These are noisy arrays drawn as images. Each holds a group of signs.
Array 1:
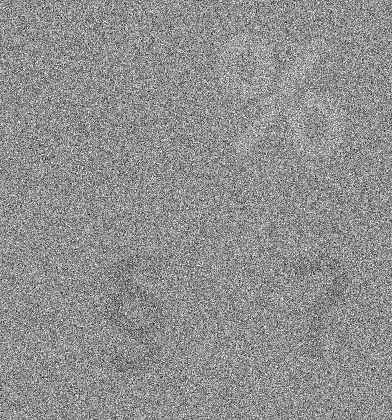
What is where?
top right: light percent sign; bottom left: dark section sign; bottom right: dark question mark
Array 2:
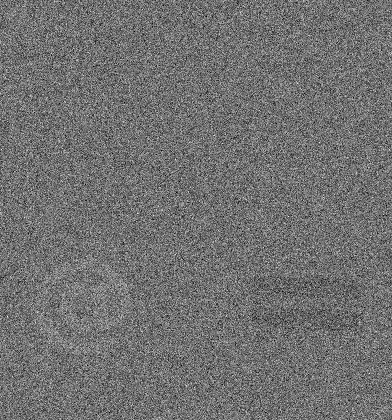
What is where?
bottom left: light at sign; bottom right: dark equals sign
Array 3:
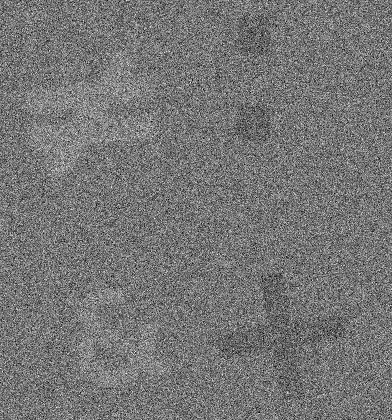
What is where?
top left: light not-equal sign; top right: dark colon; bottom left: light ampersand; bottom right: dark plus sign
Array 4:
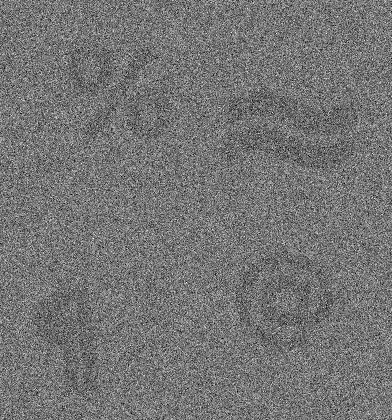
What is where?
top left: dark percent sign; top right: dark approximately sign; bottom left: dark pilcrow; bottom right: dark at sign
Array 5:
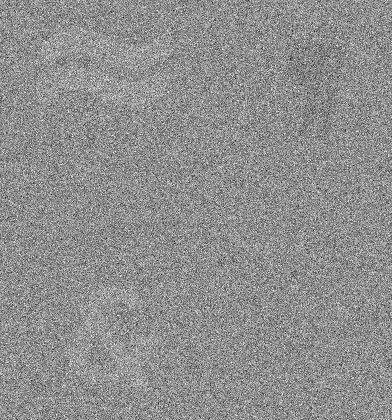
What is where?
top left: light approximately sign; top right: dark pilcrow; bottom left: light ampersand
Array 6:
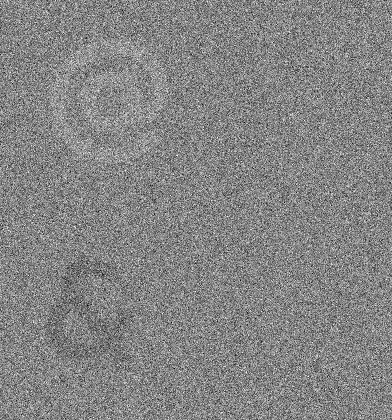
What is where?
top left: light at sign; bottom left: dark ampersand
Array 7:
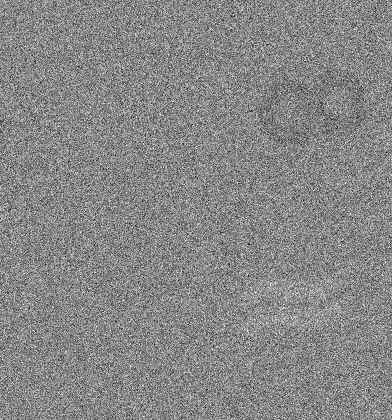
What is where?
top right: dark infinity sign; bottom right: light approximately sign
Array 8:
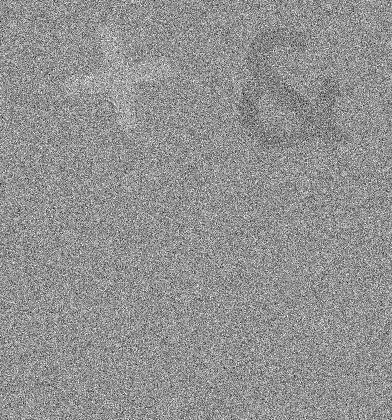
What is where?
top left: light plus sign; top right: dark ampersand
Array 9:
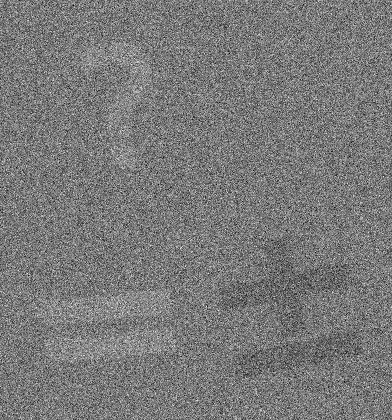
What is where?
top left: light question mark; bottom left: light equals sign; bottom right: dark plus-minus sign
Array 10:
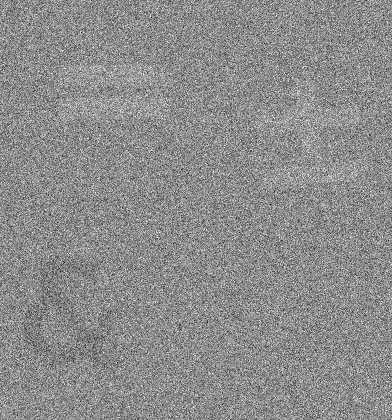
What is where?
top left: light equals sign; top right: light plus-minus sign; bottom left: dark ampersand
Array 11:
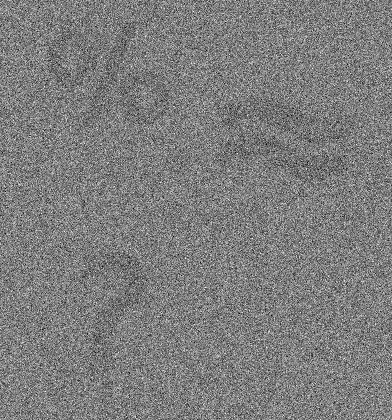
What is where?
top left: dark percent sign; top right: dark approximately sign; bottom left: dark question mark
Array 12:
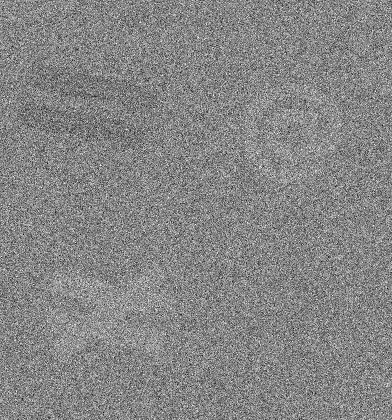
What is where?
top left: dark equals sign; top right: light at sign; bottom left: light not-equal sign
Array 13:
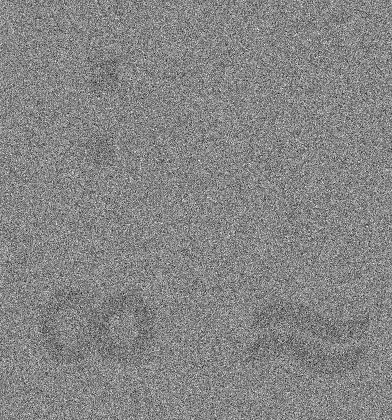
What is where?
top left: dark colon; bottom left: dark infinity sign; bottom right: dark approximately sign
